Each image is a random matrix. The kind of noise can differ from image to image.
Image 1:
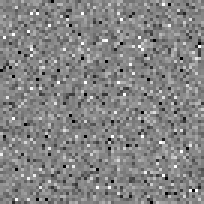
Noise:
heavy tails
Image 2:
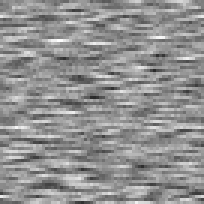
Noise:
streaked along the rows
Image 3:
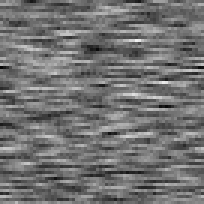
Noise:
streaked along the rows
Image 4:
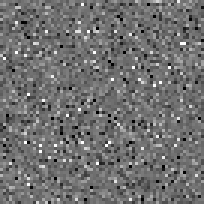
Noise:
heavy tails
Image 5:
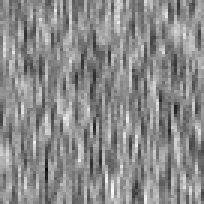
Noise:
streaked along the columns
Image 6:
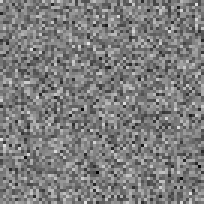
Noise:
independent entries
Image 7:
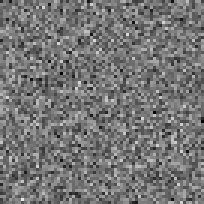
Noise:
independent entries
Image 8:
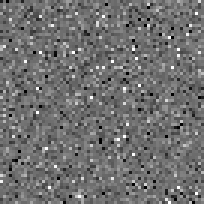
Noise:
heavy tails
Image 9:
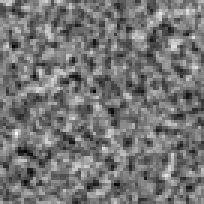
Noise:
blotchy
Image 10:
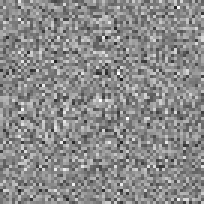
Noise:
low rank plus noise
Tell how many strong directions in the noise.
five to eight
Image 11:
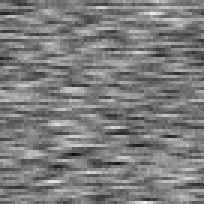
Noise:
streaked along the rows
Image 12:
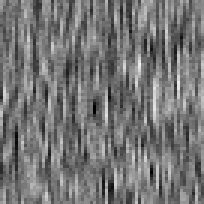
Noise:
streaked along the columns
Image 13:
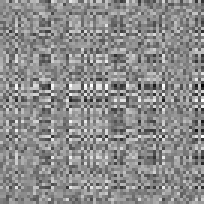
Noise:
low rank plus noise
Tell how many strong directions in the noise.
one
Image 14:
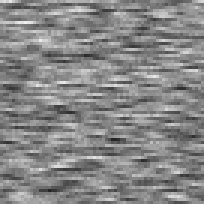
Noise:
streaked along the rows
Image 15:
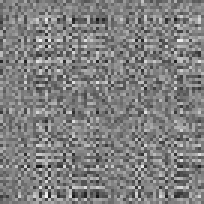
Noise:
low rank plus noise
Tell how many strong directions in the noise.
two
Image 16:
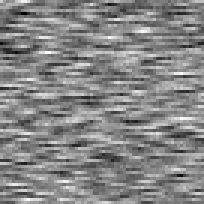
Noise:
streaked along the rows
